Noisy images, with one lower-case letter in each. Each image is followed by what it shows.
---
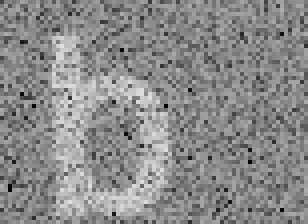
light b
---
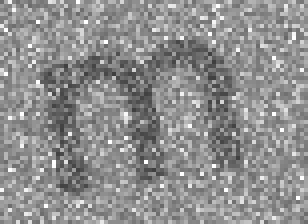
dark m
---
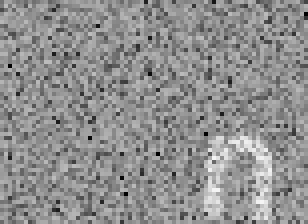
light n, bottom right
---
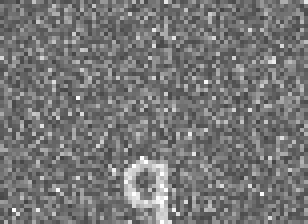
light q, bottom middle
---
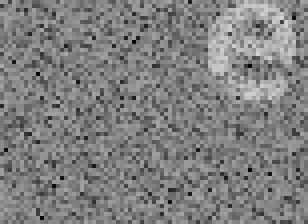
light e, top right
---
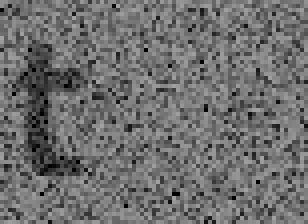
dark t
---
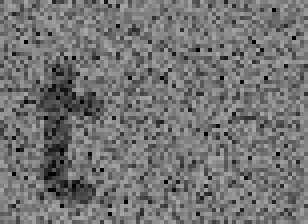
dark t
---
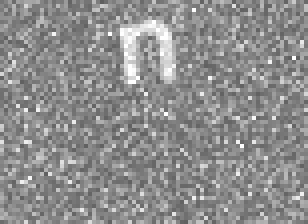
light n, top middle
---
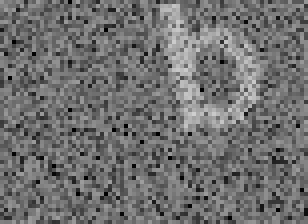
light b
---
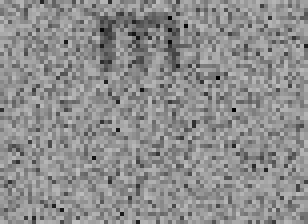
dark m, top middle
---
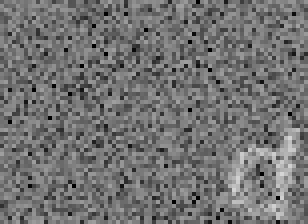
light d, bottom right
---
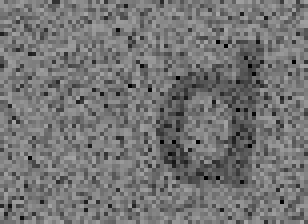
dark d
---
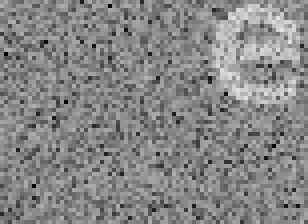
light e, top right
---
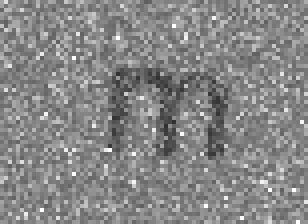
dark m, centre
